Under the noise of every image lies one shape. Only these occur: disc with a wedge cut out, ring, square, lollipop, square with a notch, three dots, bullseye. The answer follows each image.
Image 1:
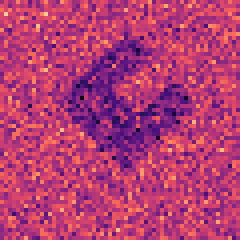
square with a notch
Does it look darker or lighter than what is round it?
darker
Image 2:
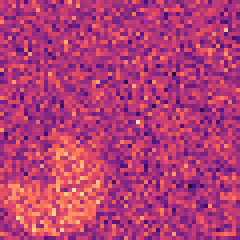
disc with a wedge cut out
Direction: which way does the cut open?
up and left
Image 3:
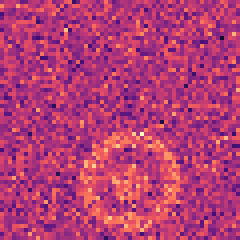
bullseye
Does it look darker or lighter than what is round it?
lighter
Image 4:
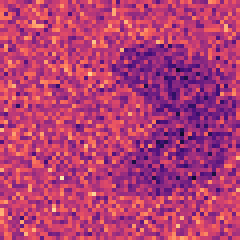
disc with a wedge cut out
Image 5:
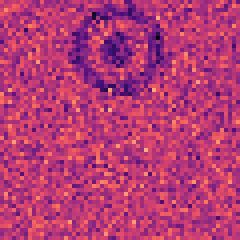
bullseye
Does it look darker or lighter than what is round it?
darker
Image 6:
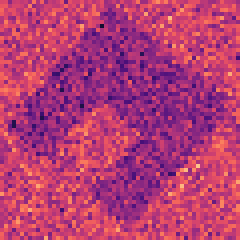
square with a notch
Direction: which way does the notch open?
down and left
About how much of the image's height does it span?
nearly all
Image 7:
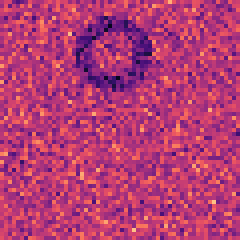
ring
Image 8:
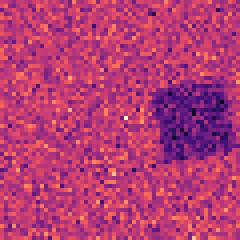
square
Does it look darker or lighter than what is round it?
darker
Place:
middle right
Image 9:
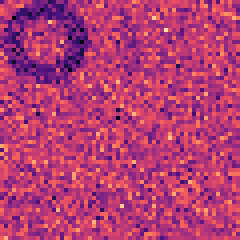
ring
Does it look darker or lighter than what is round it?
darker
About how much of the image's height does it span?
a third
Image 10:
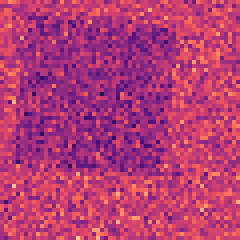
square
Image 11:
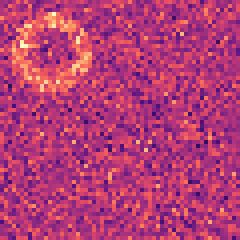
ring
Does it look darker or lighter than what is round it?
lighter
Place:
top left
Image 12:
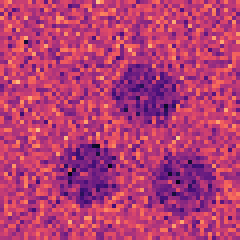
three dots
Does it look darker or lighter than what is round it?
darker
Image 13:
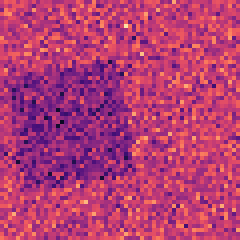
square
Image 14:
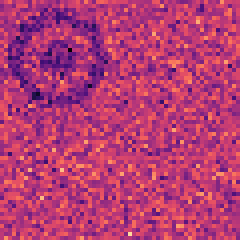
bullseye
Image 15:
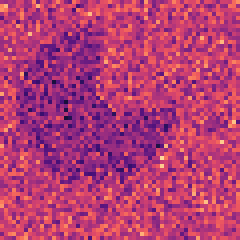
disc with a wedge cut out
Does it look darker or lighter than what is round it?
darker
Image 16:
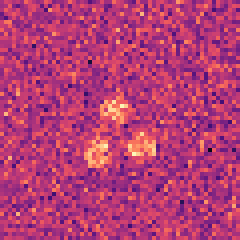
three dots
